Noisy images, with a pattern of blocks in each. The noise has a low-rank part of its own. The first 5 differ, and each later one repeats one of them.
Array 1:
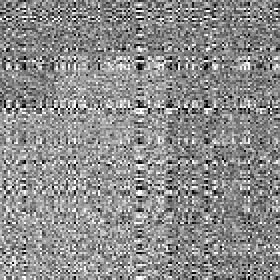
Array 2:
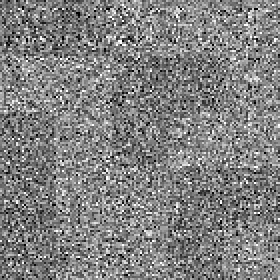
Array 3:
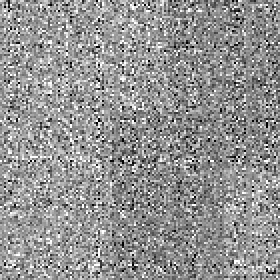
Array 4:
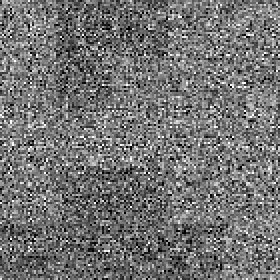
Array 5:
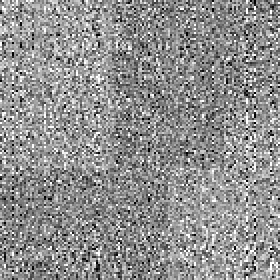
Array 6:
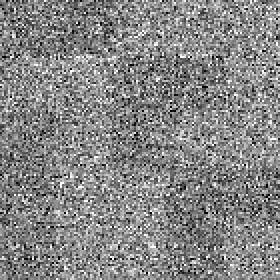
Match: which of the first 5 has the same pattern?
2
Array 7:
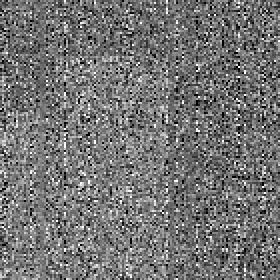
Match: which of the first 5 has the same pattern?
1
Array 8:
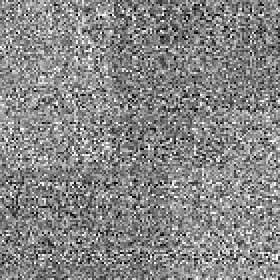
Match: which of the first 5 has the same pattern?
5
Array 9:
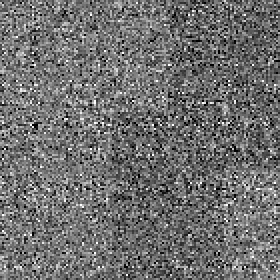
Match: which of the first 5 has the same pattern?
3
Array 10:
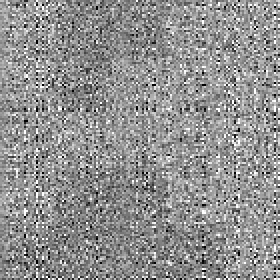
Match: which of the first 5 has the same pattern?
4
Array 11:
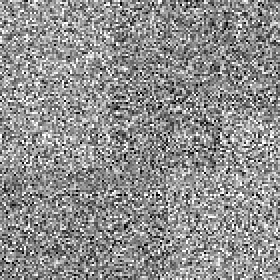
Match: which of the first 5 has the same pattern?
5
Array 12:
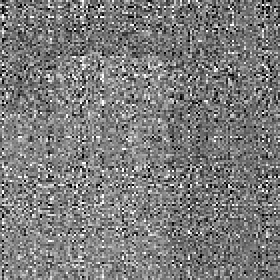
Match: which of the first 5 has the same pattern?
1
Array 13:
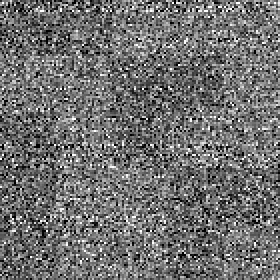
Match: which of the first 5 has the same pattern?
2
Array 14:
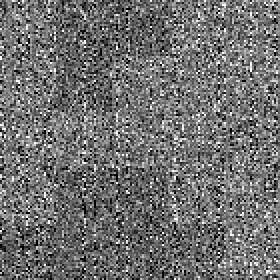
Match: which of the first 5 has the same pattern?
4
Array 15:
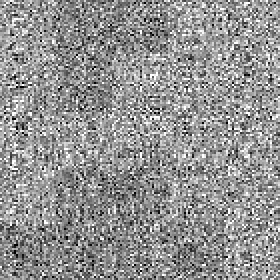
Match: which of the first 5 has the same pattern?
4
